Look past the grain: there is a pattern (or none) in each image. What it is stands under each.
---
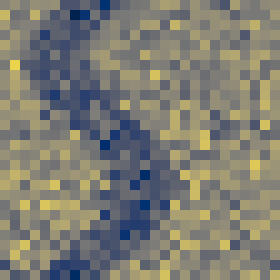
a wavy band
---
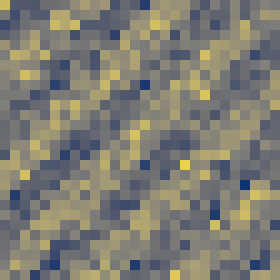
diagonal stripes
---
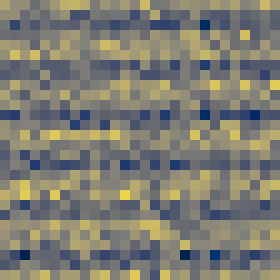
horizontal stripes
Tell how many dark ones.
6
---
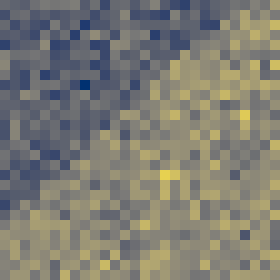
a sharp edge
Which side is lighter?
bottom right
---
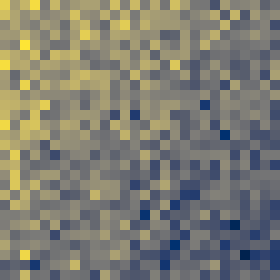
a smooth slope
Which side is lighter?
top left
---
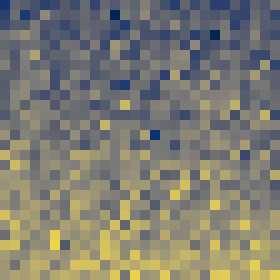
a smooth slope
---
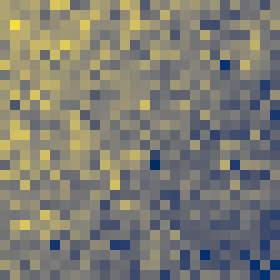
a smooth slope
